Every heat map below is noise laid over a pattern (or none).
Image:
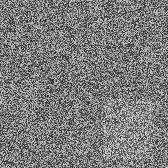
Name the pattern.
one block
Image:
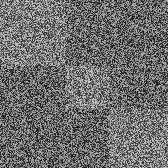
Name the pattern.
blocks along the diagonal
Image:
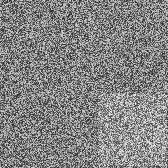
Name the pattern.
one block
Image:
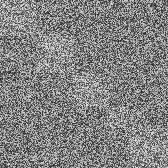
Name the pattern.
blocks along the diagonal
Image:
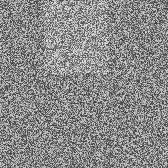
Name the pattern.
one block
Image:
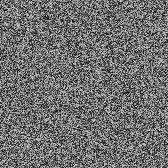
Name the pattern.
only noise
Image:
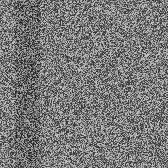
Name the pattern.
one band of columns
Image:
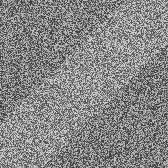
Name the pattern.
a diagonal band
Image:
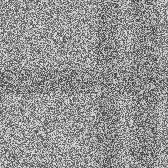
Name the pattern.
bands of rows crossing bands of columns
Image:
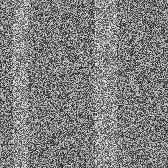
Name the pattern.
bands of columns
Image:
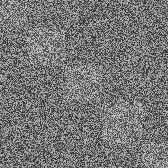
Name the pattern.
blocks along the diagonal
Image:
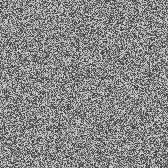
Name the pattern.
only noise
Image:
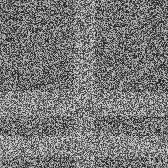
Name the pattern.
bands of rows crossing bands of columns
